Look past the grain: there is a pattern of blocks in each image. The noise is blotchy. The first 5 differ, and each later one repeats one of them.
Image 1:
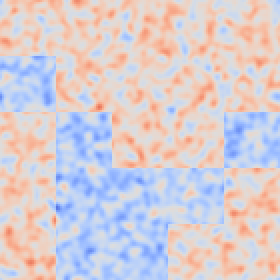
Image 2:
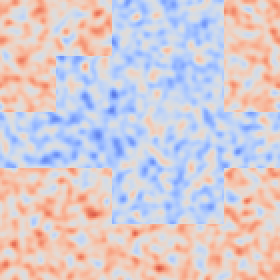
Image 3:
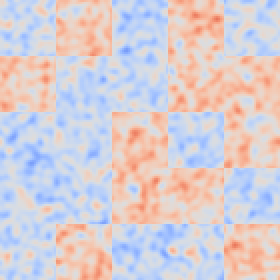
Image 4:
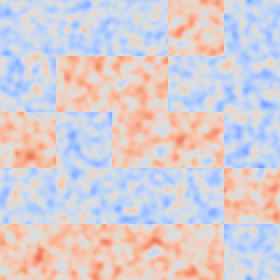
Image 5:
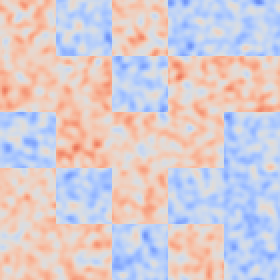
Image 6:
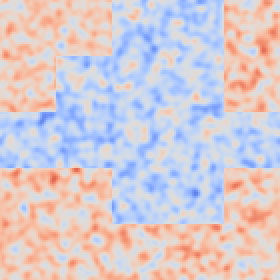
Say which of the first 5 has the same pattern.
2
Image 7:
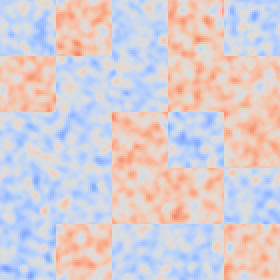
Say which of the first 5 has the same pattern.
3
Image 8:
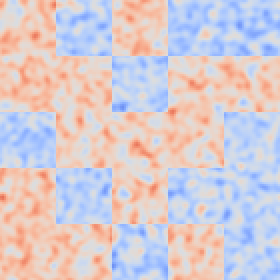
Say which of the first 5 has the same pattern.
5
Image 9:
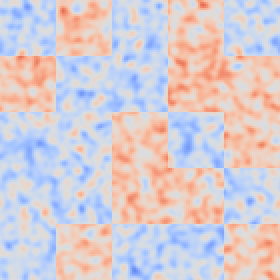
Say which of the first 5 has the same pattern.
3
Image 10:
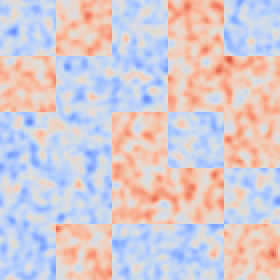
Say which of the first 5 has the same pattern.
3
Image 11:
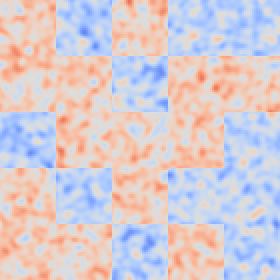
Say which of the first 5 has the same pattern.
5
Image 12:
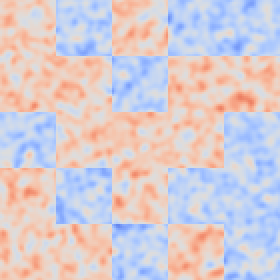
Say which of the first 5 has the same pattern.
5
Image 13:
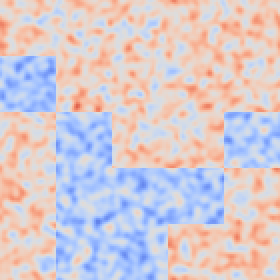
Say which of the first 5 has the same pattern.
1
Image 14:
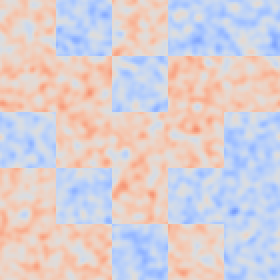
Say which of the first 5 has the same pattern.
5
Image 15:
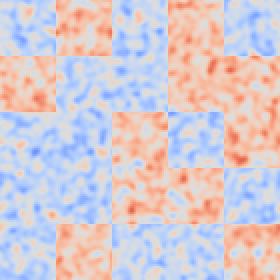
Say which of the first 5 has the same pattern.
3
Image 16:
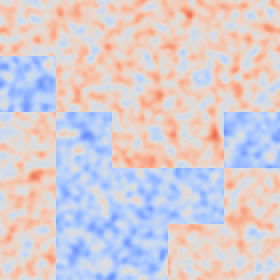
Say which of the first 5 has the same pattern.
1
